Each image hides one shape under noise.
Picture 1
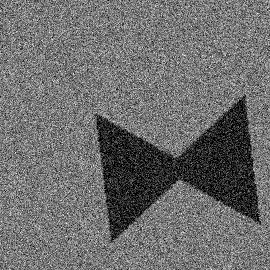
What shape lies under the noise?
bow tie
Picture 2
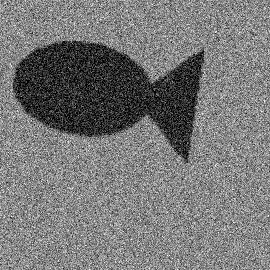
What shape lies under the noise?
fish
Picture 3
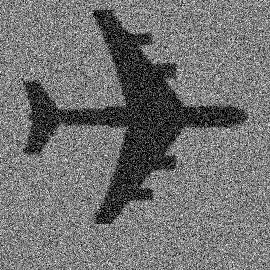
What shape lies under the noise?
airplane
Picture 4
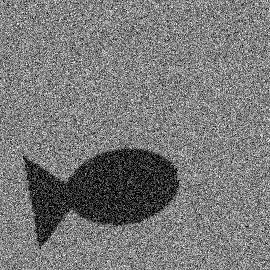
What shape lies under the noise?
fish
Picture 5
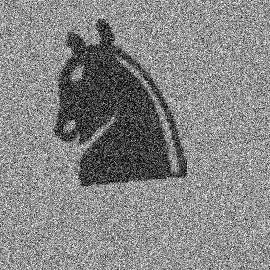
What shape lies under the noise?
chess knight
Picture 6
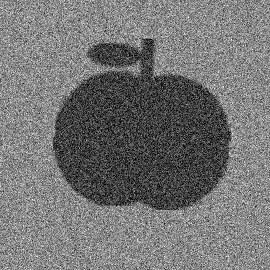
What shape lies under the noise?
apple
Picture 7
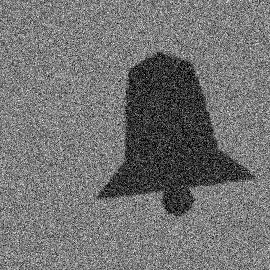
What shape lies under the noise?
bell
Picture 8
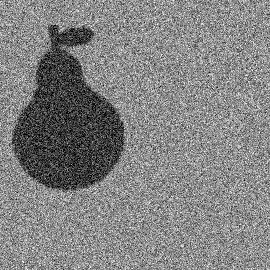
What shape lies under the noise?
pear
